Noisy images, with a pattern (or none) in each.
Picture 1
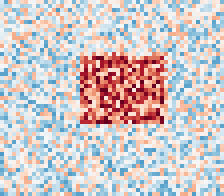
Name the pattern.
one block
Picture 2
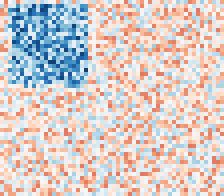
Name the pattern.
one block
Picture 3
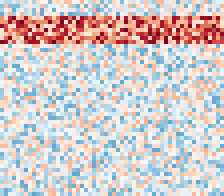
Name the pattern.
one band of rows
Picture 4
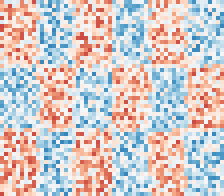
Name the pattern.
a checkerboard
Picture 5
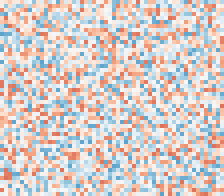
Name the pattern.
only noise
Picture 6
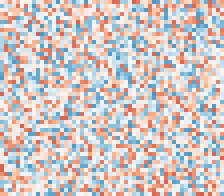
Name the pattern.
only noise
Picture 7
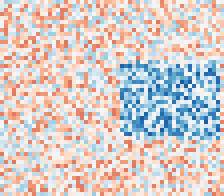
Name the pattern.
one block
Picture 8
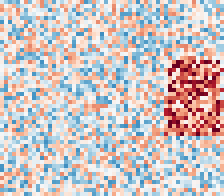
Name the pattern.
one block
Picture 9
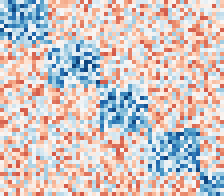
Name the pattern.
blocks along the diagonal
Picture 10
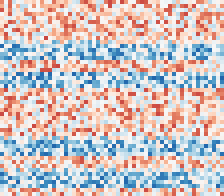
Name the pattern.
bands of rows
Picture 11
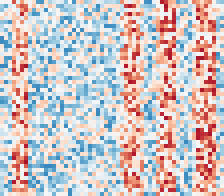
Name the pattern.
bands of columns
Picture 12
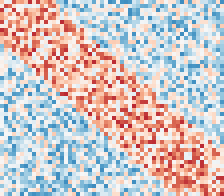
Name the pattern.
a diagonal band
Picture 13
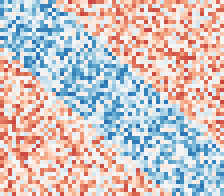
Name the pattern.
a diagonal band
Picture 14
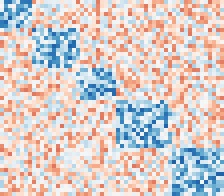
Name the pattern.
blocks along the diagonal
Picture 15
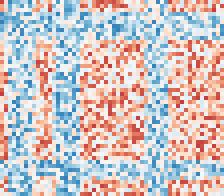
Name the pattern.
bands of rows crossing bands of columns
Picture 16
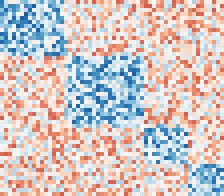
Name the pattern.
blocks along the diagonal
